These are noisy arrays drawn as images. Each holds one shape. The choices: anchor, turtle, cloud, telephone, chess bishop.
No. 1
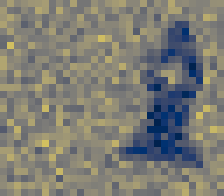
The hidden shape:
chess bishop
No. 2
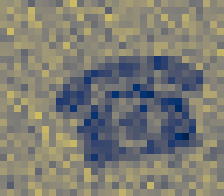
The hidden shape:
telephone
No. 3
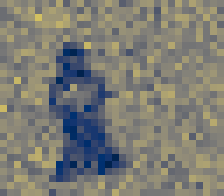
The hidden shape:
chess bishop
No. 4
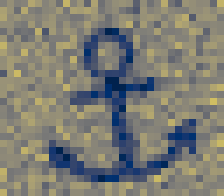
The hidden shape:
anchor
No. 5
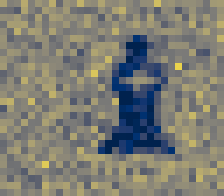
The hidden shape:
chess bishop
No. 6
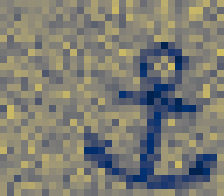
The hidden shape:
anchor
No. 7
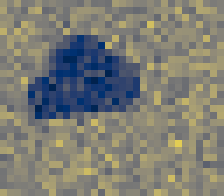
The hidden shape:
cloud
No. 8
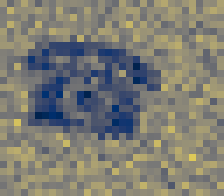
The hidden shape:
telephone
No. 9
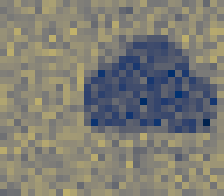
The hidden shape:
cloud
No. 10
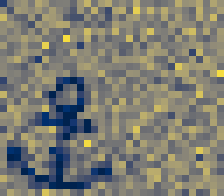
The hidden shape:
anchor
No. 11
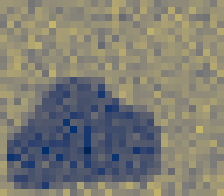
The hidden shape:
cloud
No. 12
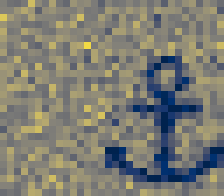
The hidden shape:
anchor
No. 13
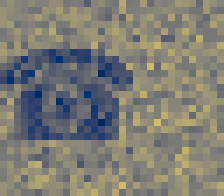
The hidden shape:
telephone
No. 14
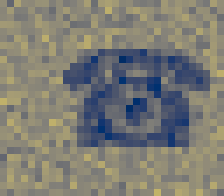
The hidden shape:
telephone
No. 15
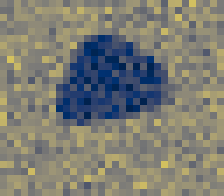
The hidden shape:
cloud
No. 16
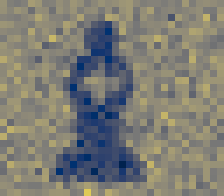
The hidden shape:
chess bishop
